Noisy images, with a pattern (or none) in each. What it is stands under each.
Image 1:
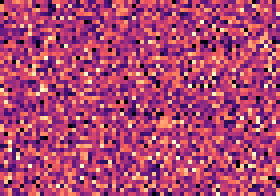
only noise
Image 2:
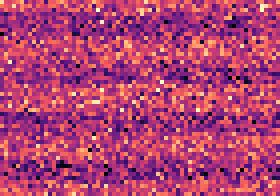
horizontal stripes
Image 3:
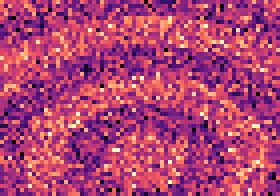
rings round one point
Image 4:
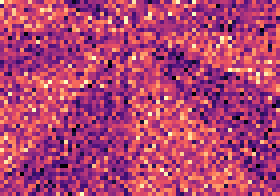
spokes from one point
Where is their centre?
top middle
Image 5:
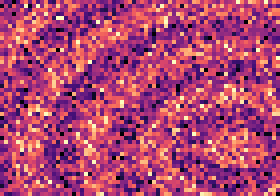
rings round one point
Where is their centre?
bottom right
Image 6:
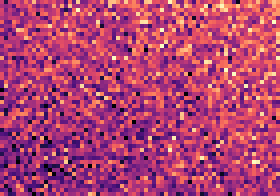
a smooth slope
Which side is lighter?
top right
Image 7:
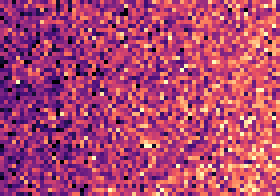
a smooth slope
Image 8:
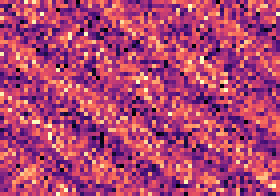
diagonal stripes
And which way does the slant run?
top left to bottom right
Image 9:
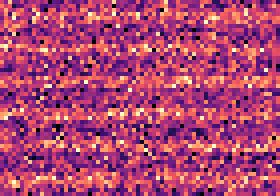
horizontal stripes
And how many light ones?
6
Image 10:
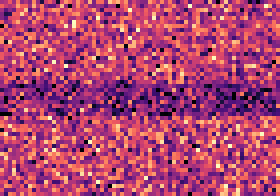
one horizontal stripe
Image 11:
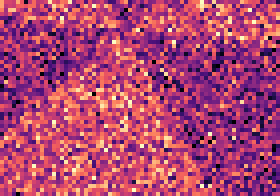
spokes from one point
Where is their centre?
top middle
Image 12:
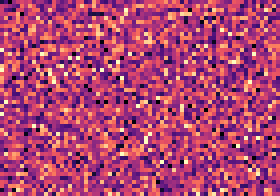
only noise
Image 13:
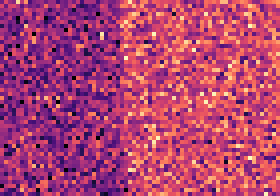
a sharp edge
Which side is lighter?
right
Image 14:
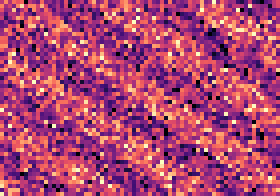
diagonal stripes
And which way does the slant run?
top left to bottom right
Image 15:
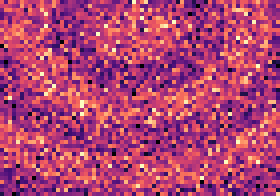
rings round one point
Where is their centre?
top middle
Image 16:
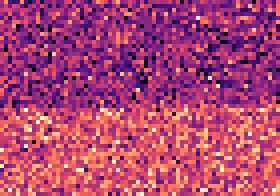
a sharp edge
